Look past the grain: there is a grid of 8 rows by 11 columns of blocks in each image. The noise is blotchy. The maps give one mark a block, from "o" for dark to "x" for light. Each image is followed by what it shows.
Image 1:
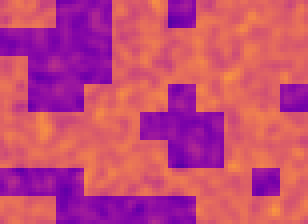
x x o o x x o x x x x
o o o o x x x x x x x
x o o o x x x x x x x
x o o x x x o x x x o
x x x x x o o o x x x
x x x x x x o o x x x
o o o x x x x x x o x
x x o o o o o x x x x
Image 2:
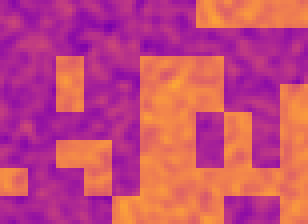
o o o o o o o x x x x
o o o o o o o o o o o
o o x o o x x x o o o
o o x o o x x x o o x
o o o o o x x o x o x
o o x x o x x o x o x
x o o x o x x x x x x
o o o o x x x x o o x
